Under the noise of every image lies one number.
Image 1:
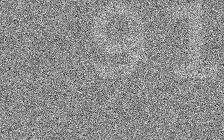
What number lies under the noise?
91
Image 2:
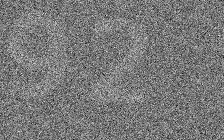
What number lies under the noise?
92
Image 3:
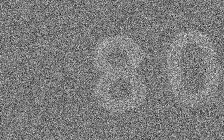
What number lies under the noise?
80
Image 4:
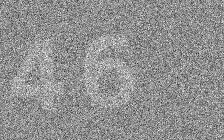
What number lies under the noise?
46
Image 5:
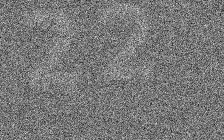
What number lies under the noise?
22
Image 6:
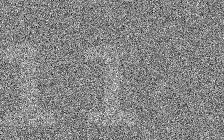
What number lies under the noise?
11
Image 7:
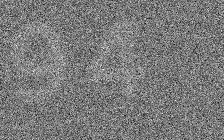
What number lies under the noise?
94
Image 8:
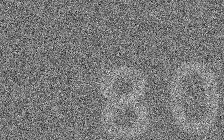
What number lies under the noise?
80
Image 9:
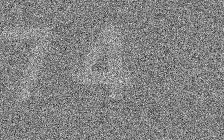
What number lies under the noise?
74
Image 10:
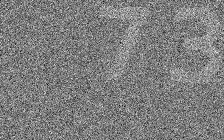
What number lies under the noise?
73
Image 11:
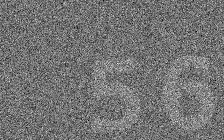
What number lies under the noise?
56
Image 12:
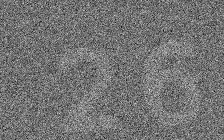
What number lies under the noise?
26
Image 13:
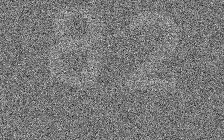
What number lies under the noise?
82
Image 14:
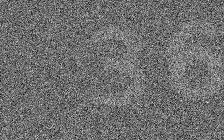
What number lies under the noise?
36
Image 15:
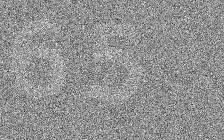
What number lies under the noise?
65
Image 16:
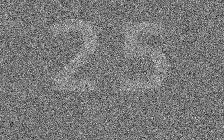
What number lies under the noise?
25
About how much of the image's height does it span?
half
